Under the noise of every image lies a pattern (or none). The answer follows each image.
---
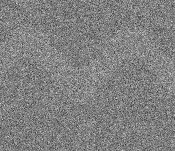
a wavy band
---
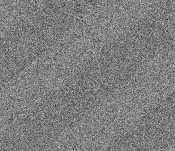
diagonal stripes
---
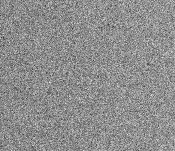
a smooth slope
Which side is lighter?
right
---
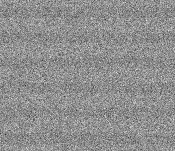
horizontal stripes
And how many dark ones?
6
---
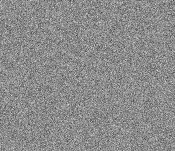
only noise
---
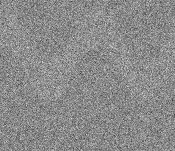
a wavy band
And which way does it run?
left to right
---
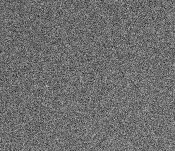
a smooth slope
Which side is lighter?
bottom right
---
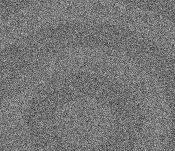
rings round one point
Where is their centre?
bottom middle
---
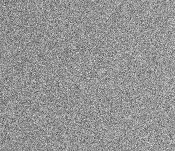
a smooth slope
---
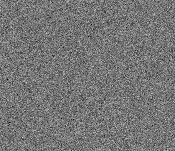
only noise
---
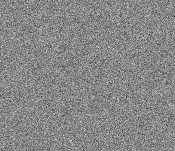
only noise
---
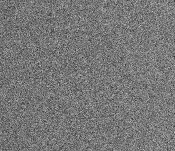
a smooth slope
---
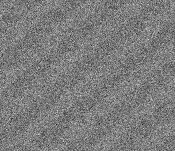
diagonal stripes
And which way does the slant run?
bottom left to top right
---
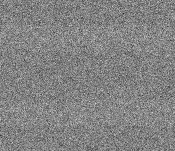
horizontal stripes
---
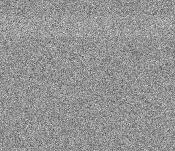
one horizontal stripe
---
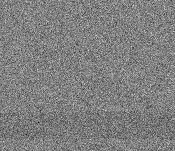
one horizontal stripe
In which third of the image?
bottom
